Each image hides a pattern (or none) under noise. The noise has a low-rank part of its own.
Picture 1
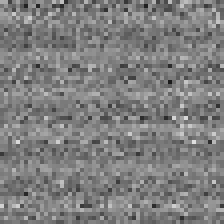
horizontal stripes
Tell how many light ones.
6
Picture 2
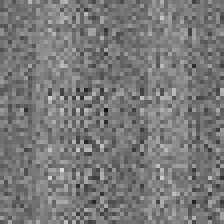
vertical stripes
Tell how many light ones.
2
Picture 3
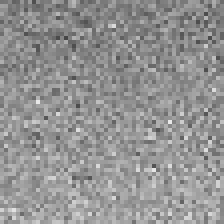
a smooth slope
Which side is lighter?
bottom
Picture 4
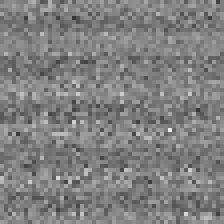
horizontal stripes
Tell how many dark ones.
5
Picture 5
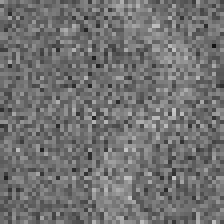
a wavy band
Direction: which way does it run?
top to bottom
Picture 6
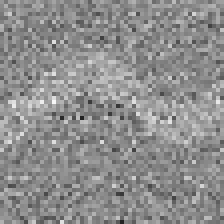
a wavy band
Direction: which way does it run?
left to right
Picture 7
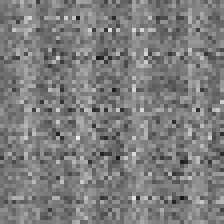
vertical stripes
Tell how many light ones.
4
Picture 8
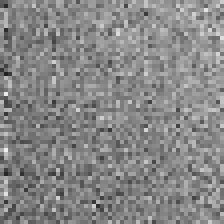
a smooth slope
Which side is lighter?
top right
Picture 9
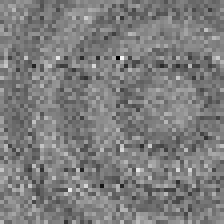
rings round one point
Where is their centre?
middle right
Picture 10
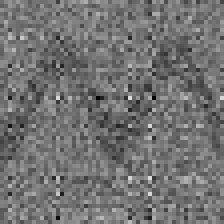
a wavy band
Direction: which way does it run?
left to right
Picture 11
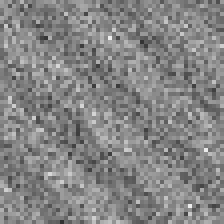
diagonal stripes
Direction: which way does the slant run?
top left to bottom right
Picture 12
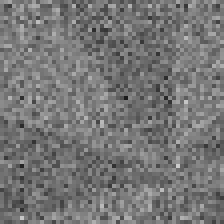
spokes from one point
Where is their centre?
bottom right
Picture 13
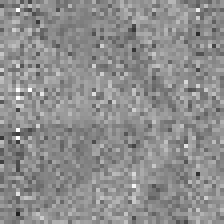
spokes from one point
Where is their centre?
middle right
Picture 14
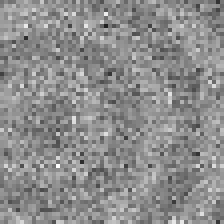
rings round one point
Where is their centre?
middle left
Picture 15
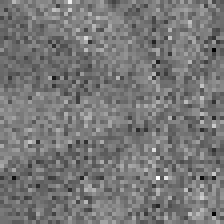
spokes from one point
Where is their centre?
middle right
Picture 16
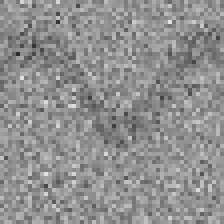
a wavy band
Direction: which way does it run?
left to right
